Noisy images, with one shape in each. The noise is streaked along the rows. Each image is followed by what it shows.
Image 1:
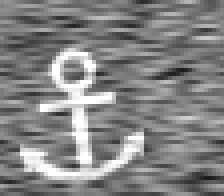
light anchor
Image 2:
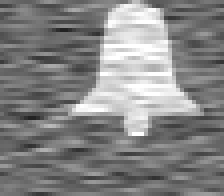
light bell
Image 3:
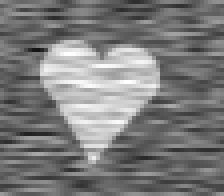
light heart
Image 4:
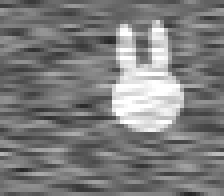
light rabbit's head
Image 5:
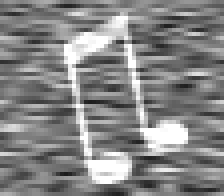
light pair of musical notes
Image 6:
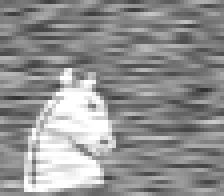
light chess knight
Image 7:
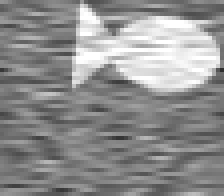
light fish
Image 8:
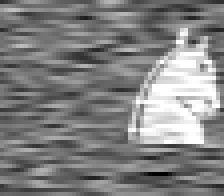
light chess knight
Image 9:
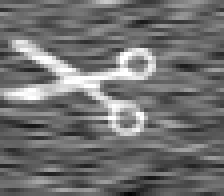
light pair of scissors
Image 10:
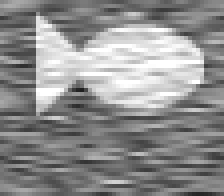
light fish
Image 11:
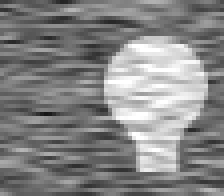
light light bulb
